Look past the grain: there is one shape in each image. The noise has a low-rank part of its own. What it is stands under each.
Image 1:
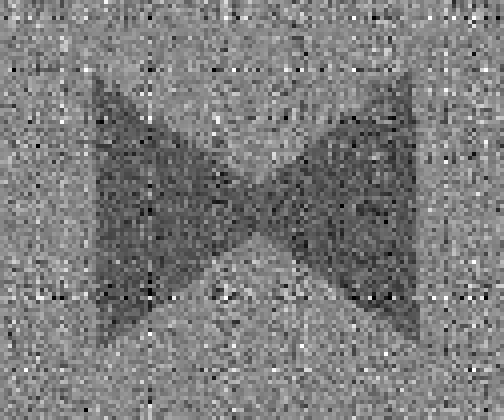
dark bow tie
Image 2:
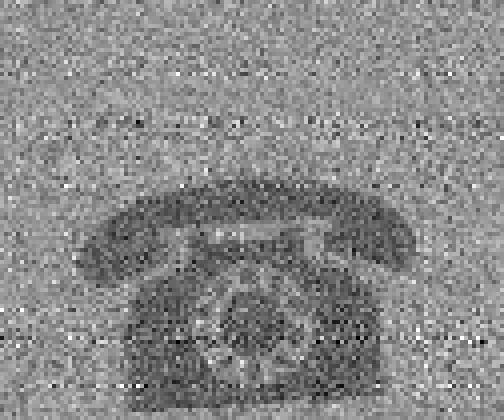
dark telephone
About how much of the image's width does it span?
two thirds
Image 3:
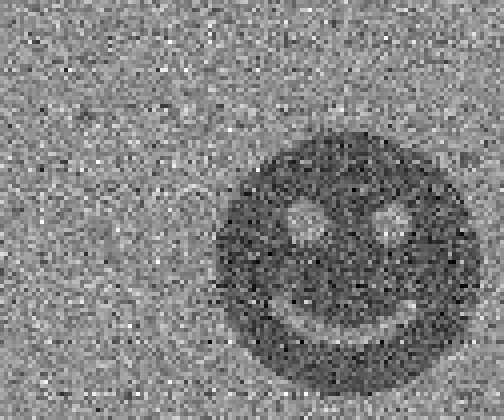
dark smiling face
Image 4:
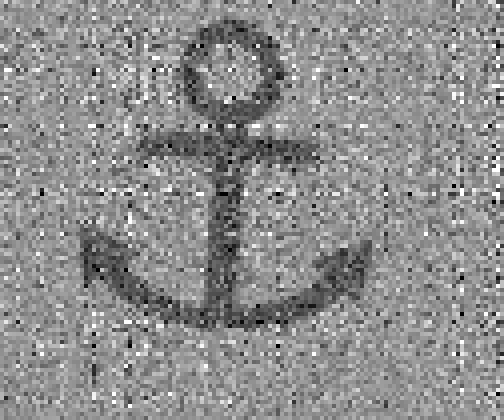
dark anchor
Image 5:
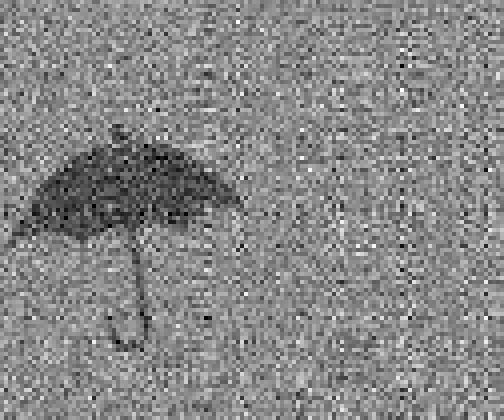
dark umbrella
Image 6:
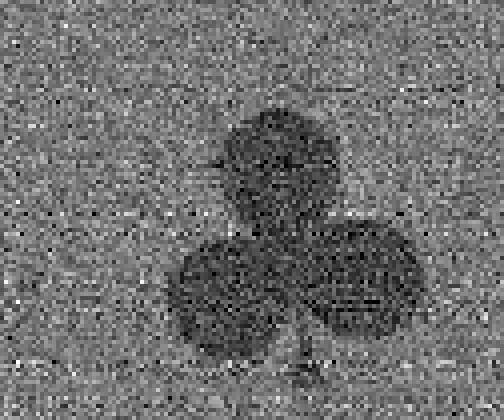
dark club
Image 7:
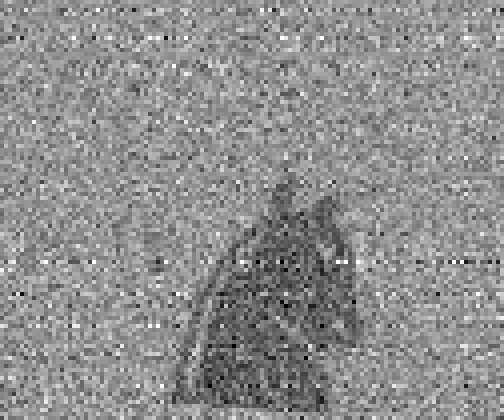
dark chess knight
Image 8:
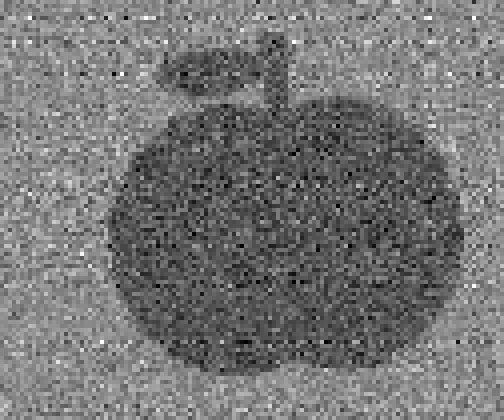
dark apple
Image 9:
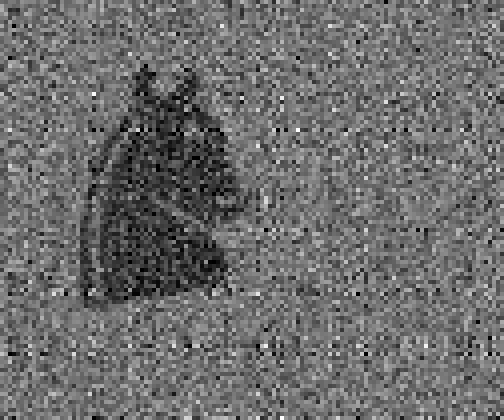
dark chess knight
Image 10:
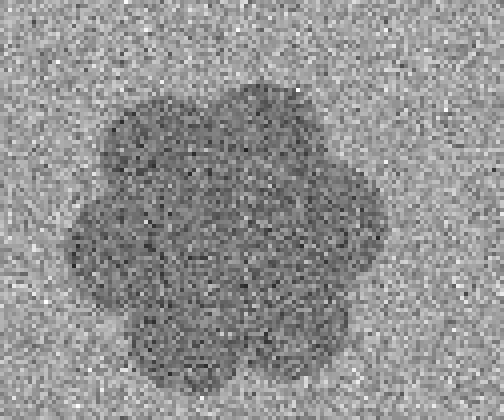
dark flower
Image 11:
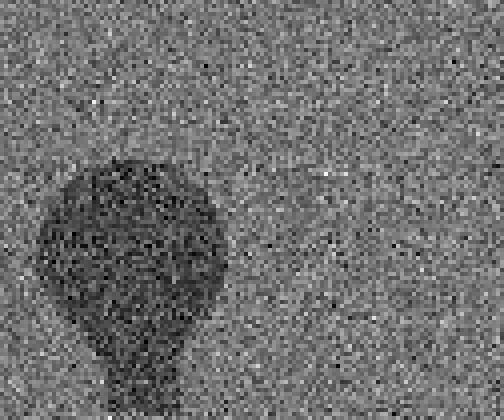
dark light bulb
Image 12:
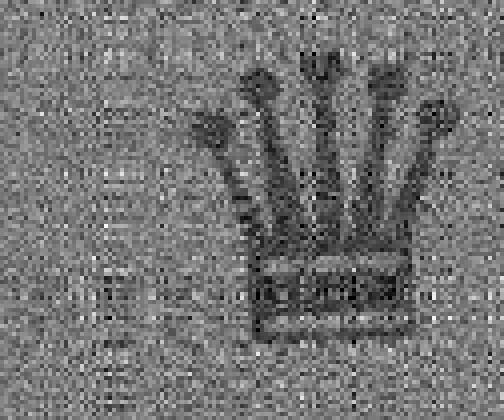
dark chess queen
